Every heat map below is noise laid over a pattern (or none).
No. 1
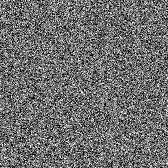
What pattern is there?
only noise
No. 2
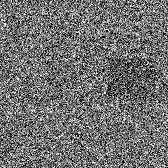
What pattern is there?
one block
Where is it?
middle right
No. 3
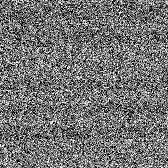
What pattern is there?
bands of rows
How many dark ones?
5
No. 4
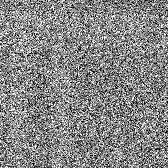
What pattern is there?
bands of rows crossing bands of columns
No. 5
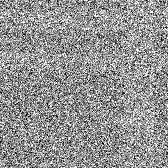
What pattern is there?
bands of rows crossing bands of columns
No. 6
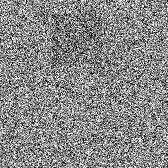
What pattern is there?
one block
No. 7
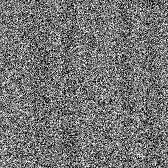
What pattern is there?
bands of columns
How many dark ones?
4
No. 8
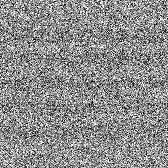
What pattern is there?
bands of rows
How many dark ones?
5
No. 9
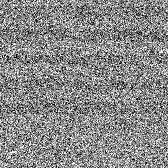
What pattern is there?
bands of rows
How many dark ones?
5
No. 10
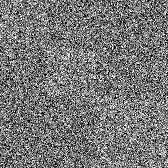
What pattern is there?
blocks along the diagonal
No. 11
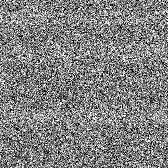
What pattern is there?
bands of rows
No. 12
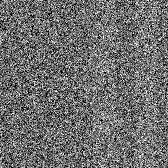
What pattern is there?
bands of columns
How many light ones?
2
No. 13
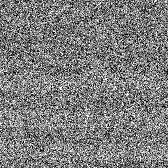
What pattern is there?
bands of rows
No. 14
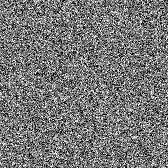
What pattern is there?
only noise
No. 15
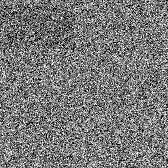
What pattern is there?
one block
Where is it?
top left
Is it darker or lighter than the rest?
darker
